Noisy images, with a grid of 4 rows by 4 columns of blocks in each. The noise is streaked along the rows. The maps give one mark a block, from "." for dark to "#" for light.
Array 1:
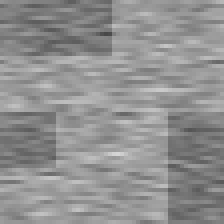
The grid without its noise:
. . # #
# # # #
. # # .
# # # .
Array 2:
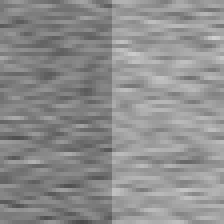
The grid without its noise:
. . # #
. . # #
. . # #
. . # #
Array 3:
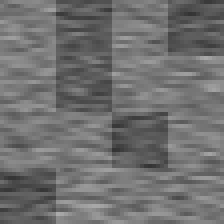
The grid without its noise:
# . # .
# . # #
# # . #
. # # #
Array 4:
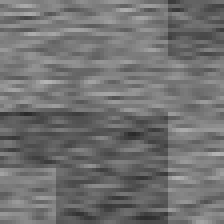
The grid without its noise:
# # # .
# # # #
. . . #
# . . #
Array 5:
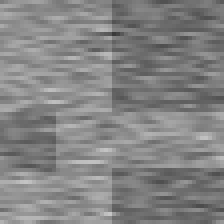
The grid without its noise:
# # . .
# # . .
. # # #
# # . .
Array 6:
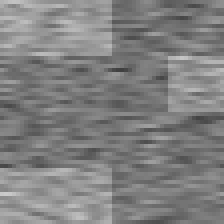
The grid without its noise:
# # . .
. . . #
. . . .
# # . .
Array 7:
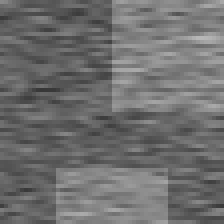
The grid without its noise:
. . # #
. . # #
. . . .
. # # .
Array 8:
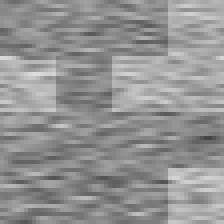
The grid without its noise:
. . . #
# . # #
. . . .
. . . #
